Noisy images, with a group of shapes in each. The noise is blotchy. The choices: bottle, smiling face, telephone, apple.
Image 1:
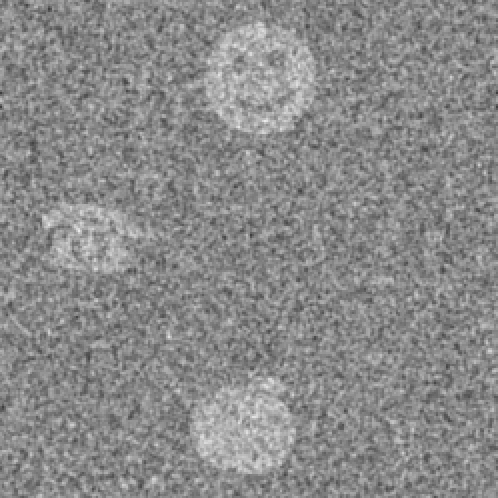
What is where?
top middle: smiling face; middle left: telephone; bottom middle: apple
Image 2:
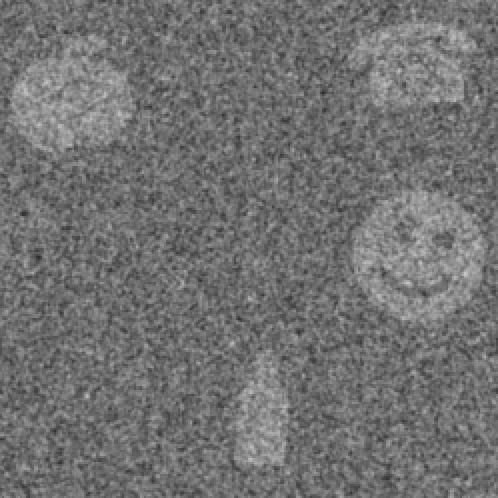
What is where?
top left: apple; top right: telephone; middle right: smiling face; bottom middle: bottle
